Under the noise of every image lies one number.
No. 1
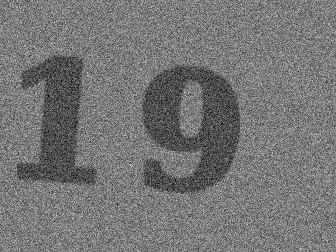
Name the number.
19
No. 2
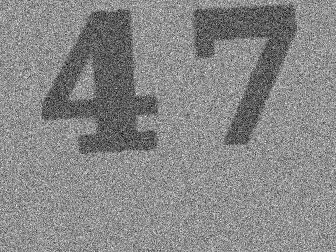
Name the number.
47
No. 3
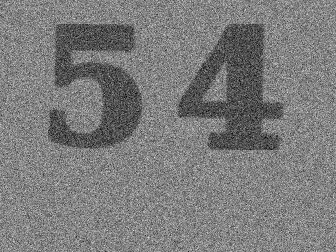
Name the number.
54
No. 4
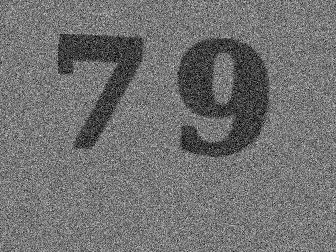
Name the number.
79
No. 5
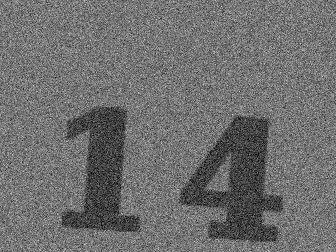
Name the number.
14
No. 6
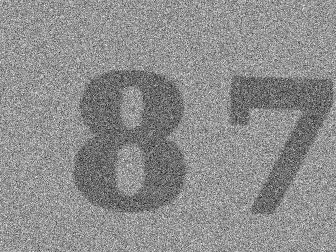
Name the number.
87
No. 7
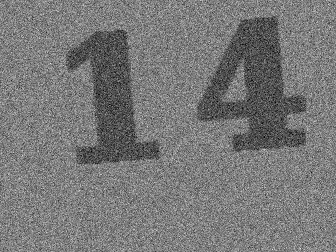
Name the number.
14
